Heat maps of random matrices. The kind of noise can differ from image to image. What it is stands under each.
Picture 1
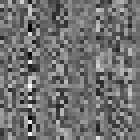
columns of uneven size
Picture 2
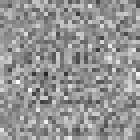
low rank plus noise
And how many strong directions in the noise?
five to eight
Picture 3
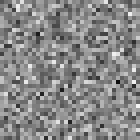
independent entries
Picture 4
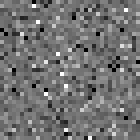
heavy tails
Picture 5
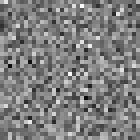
independent entries
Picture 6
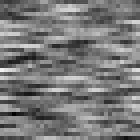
streaked along the rows
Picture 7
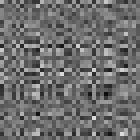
low rank plus noise
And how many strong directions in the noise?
one
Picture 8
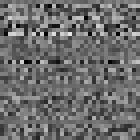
rows of uneven size
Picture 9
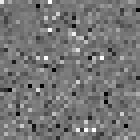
heavy tails
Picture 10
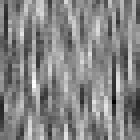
streaked along the columns
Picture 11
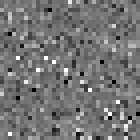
heavy tails
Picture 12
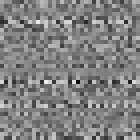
rows of uneven size
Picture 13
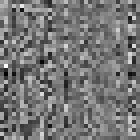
columns of uneven size
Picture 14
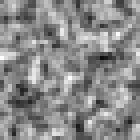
blotchy
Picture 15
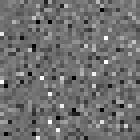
heavy tails
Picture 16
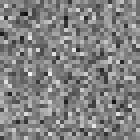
independent entries
